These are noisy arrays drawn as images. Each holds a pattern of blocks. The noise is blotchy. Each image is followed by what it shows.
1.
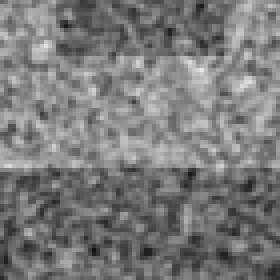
left and right mirror each other
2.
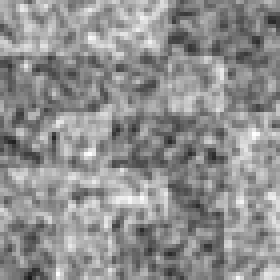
mirrored about the diagonal from the bottom left
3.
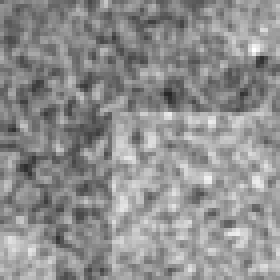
mirrored about the diagonal from the top left
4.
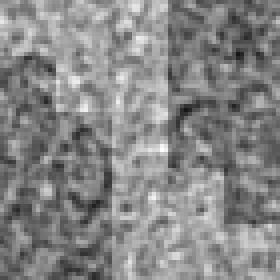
the same after a half turn
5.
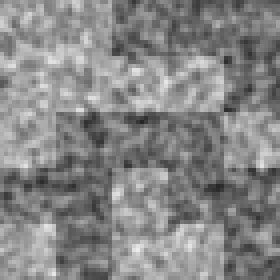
no symmetry
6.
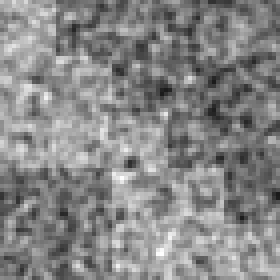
mirrored about the diagonal from the bottom left
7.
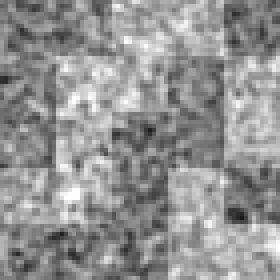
no symmetry
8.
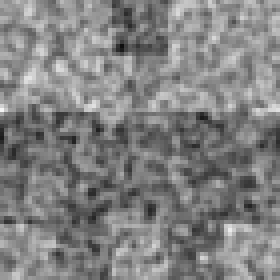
left and right mirror each other
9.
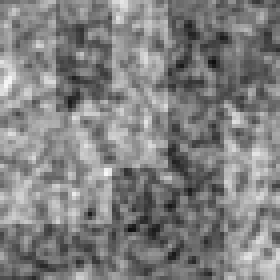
no symmetry
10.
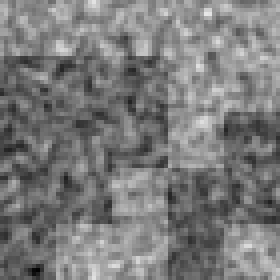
no symmetry
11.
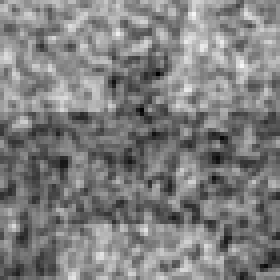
left and right mirror each other
